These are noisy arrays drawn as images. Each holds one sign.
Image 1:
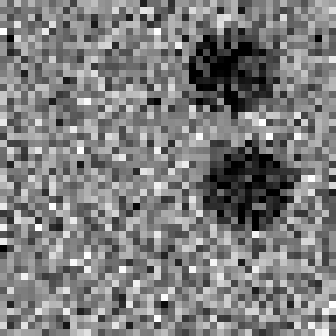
colon
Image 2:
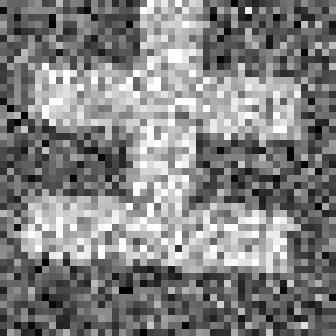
plus-minus sign
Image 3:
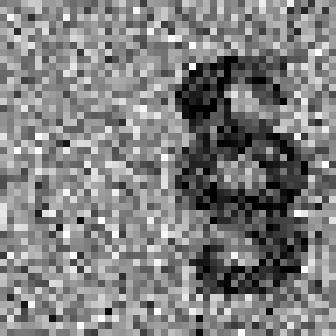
section sign
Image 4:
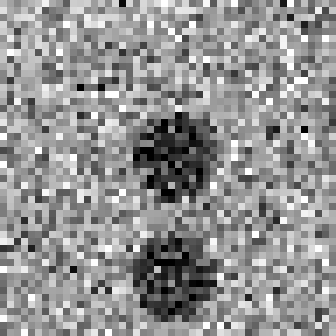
colon
